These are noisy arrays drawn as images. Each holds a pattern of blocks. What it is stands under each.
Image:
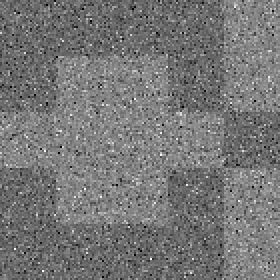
top and bottom mirror each other
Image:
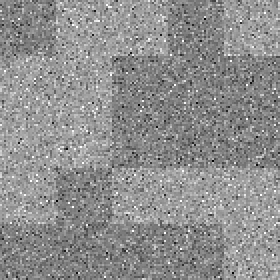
no symmetry
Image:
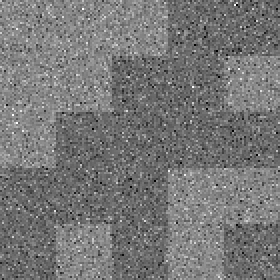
mirrored about the diagonal from the top left
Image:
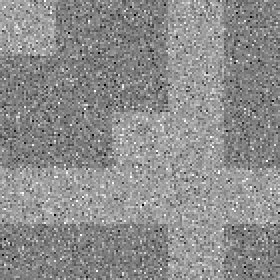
mirrored about the diagonal from the top left
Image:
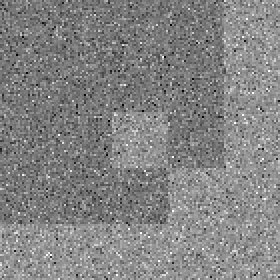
mirrored about the diagonal from the top left
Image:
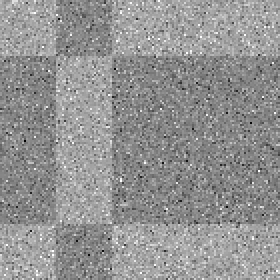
top and bottom mirror each other
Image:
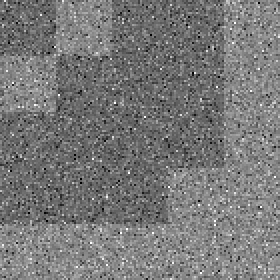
mirrored about the diagonal from the top left
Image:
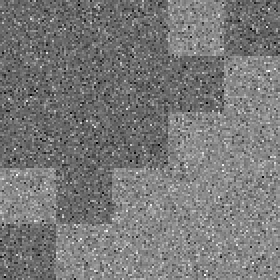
mirrored about the diagonal from the top left
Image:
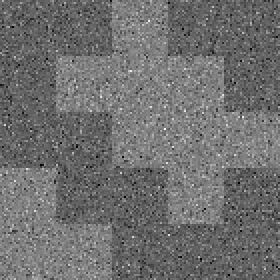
mirrored about the diagonal from the bottom left
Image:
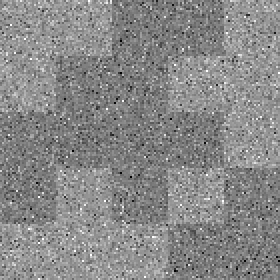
mirrored about the diagonal from the top left
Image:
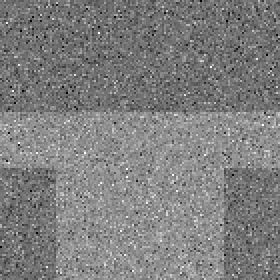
left and right mirror each other
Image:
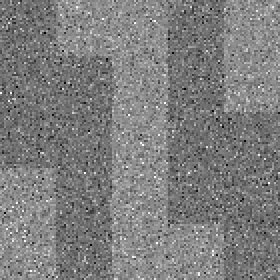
the same after a half turn
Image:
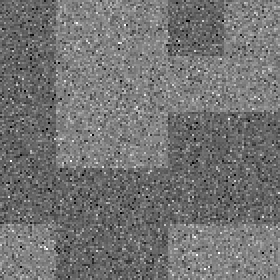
no symmetry
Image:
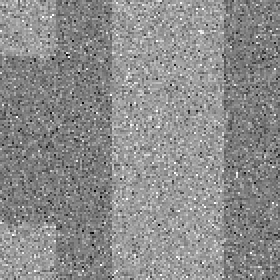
top and bottom mirror each other
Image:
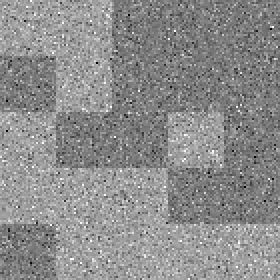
no symmetry
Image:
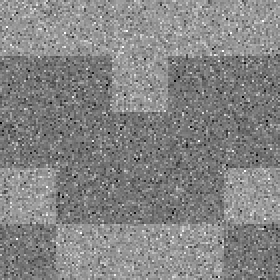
left and right mirror each other
